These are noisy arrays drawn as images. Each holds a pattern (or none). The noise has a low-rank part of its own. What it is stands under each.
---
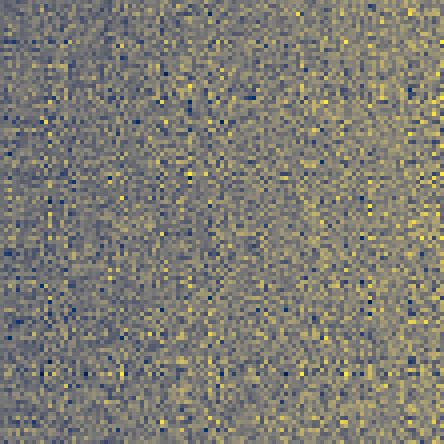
a smooth slope
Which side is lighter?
right
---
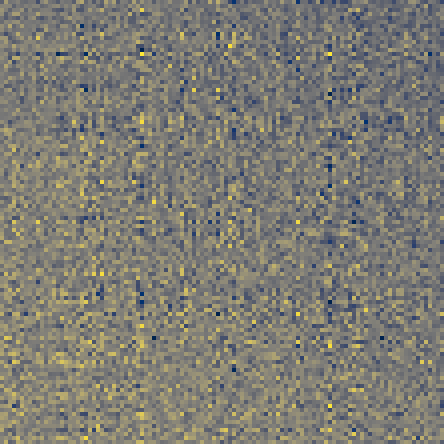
a smooth slope
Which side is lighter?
bottom left
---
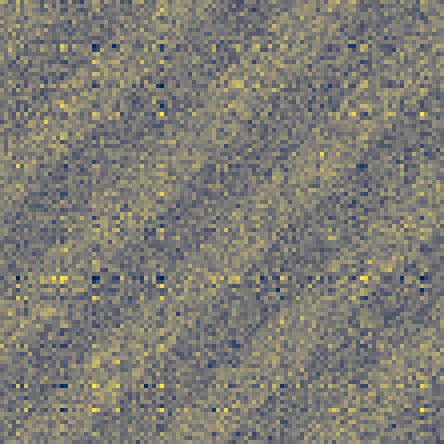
diagonal stripes
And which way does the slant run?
bottom left to top right
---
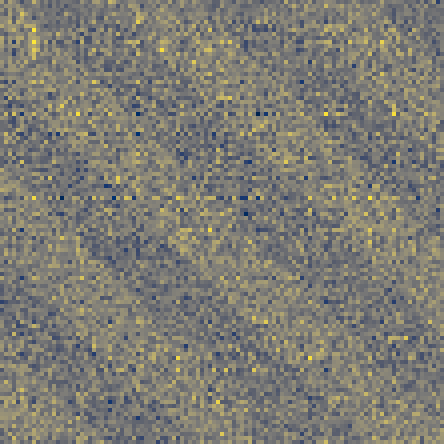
diagonal stripes
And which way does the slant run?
top left to bottom right
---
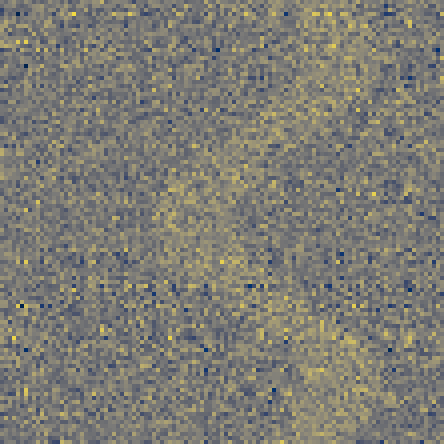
a wavy band
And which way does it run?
top to bottom
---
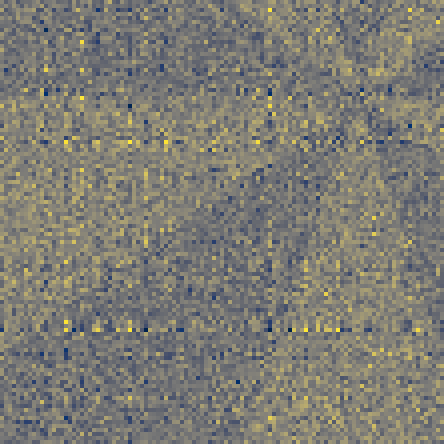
spokes from one point
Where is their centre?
top right
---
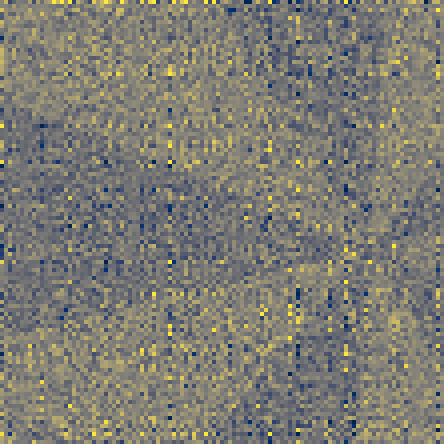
spokes from one point
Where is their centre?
middle right
